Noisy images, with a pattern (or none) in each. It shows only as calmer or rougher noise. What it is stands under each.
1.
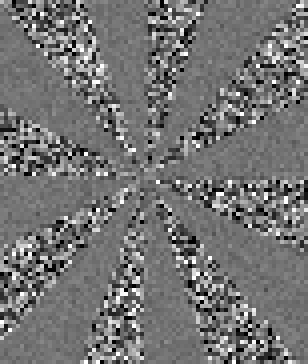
spokes from one point
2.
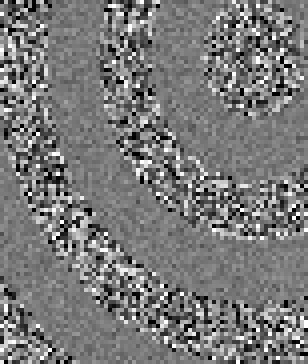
rings round one point
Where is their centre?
top right
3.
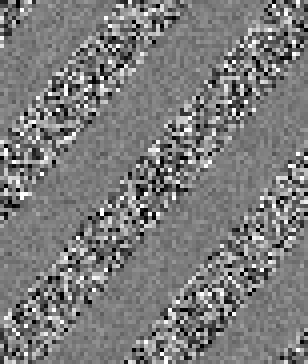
diagonal stripes
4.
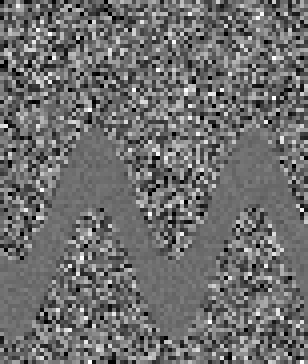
a wavy band
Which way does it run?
left to right
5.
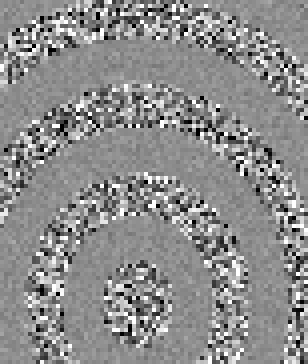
rings round one point
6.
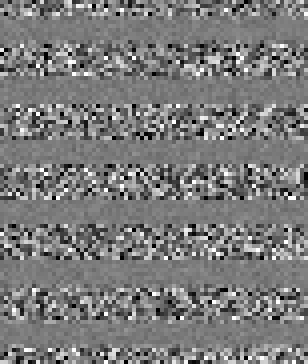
horizontal stripes
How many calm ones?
6
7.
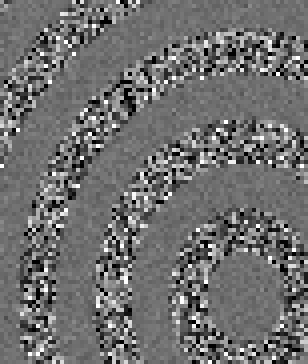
rings round one point
